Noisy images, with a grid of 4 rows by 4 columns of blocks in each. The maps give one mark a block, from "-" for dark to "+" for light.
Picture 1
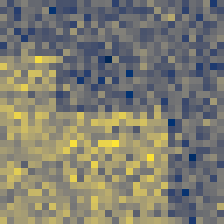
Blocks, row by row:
----
+---
+++-
+++-
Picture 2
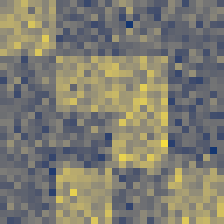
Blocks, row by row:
+---
-++-
--+-
-+-+
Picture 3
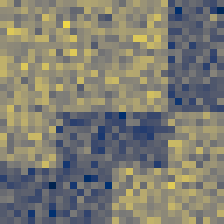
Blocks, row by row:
+++-
+++-
+--+
--++
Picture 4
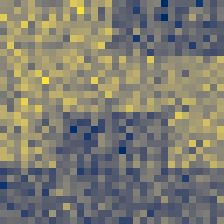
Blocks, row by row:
++--
++++
+--+
----
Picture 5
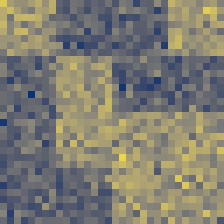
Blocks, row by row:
+--+
-+--
-+++
--++
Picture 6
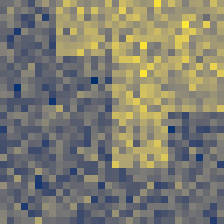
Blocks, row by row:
-+++
--++
--+-
----
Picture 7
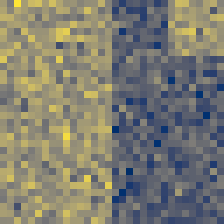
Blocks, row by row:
++-+
++--
++--
++--
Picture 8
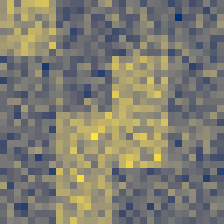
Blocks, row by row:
+---
--+-
-++-
-+--
